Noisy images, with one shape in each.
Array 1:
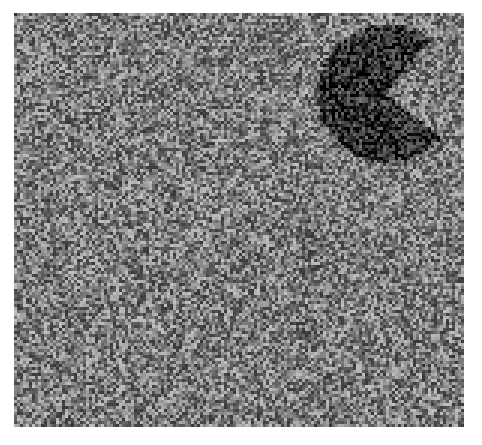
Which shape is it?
disc with a wedge cut out
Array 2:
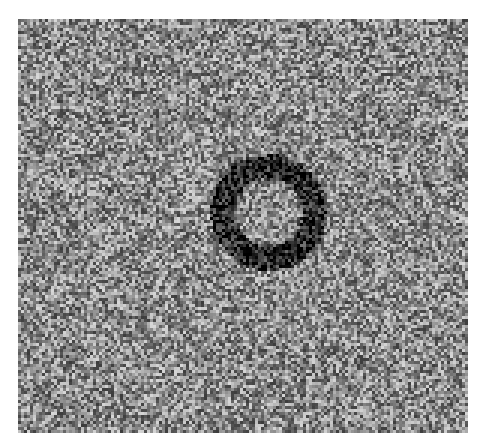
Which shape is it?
ring
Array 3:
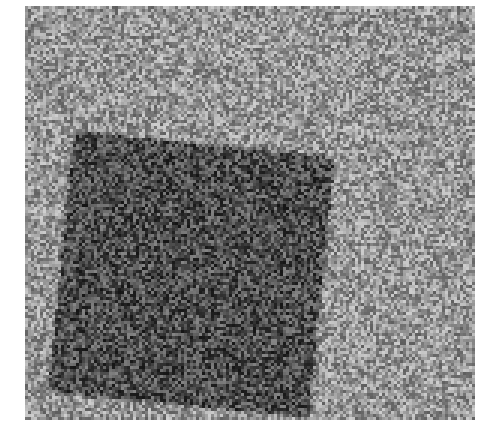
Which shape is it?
square
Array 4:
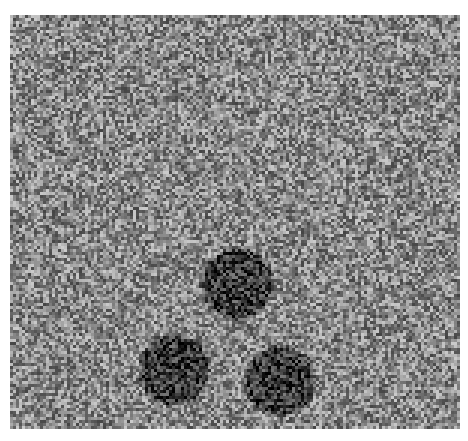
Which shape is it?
three dots
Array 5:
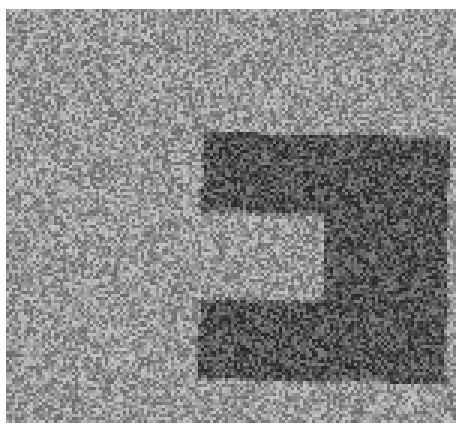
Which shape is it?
square with a notch
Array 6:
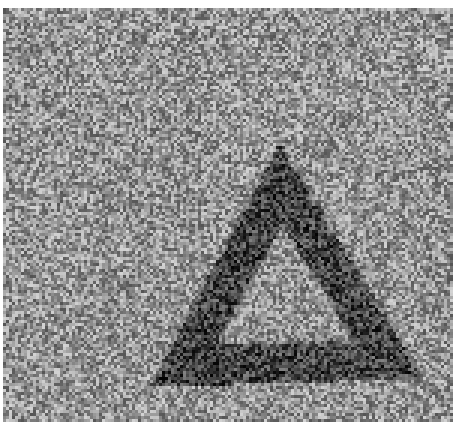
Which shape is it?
triangle frame
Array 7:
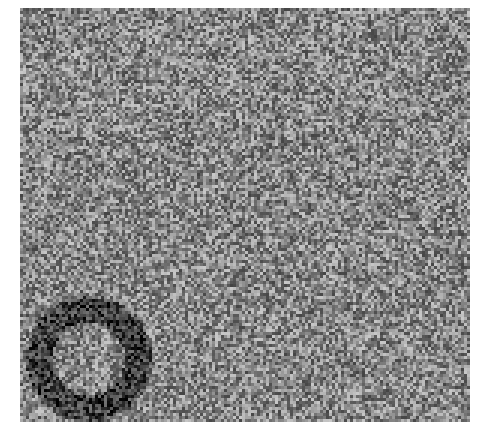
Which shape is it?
ring
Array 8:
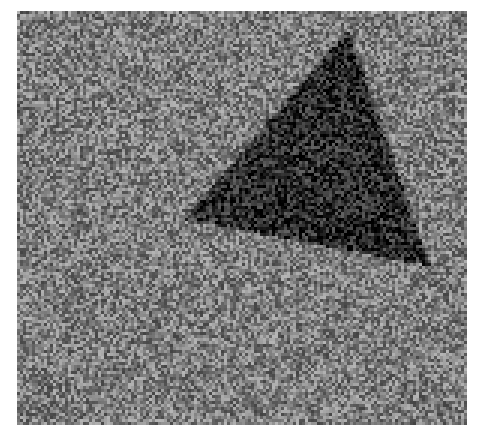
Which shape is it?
triangle
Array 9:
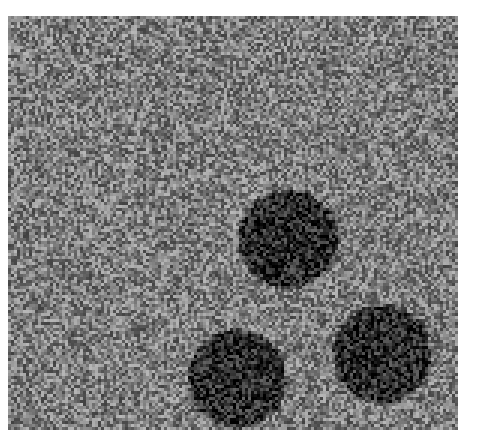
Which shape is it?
three dots
